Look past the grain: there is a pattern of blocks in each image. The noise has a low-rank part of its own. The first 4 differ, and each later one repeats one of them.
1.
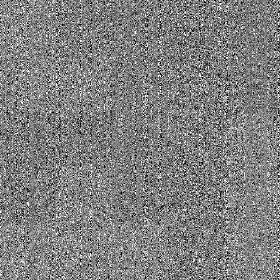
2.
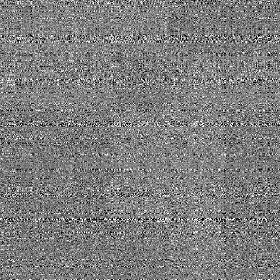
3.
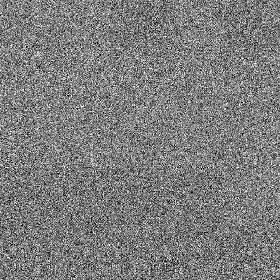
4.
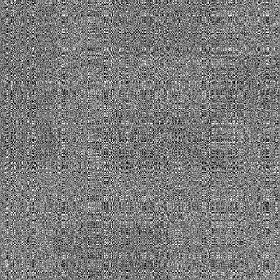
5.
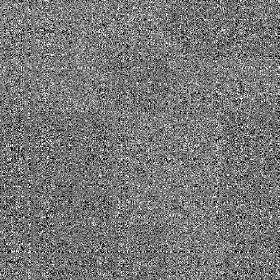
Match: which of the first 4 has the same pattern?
2
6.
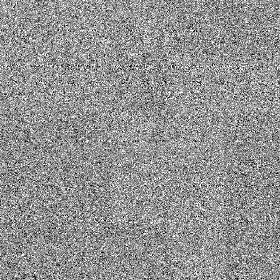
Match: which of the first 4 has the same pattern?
2
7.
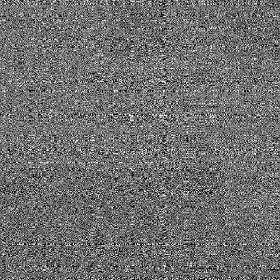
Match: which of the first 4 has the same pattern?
3
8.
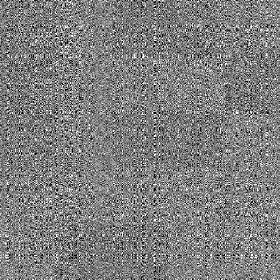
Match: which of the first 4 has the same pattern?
4
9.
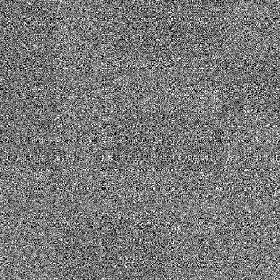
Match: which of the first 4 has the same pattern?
4
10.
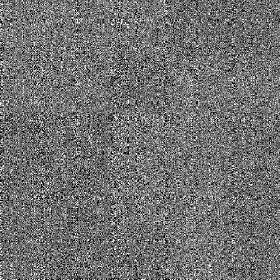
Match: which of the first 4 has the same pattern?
2
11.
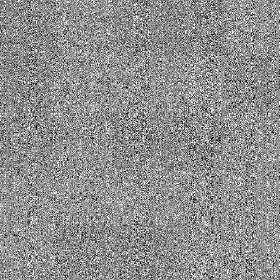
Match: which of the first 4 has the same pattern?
4
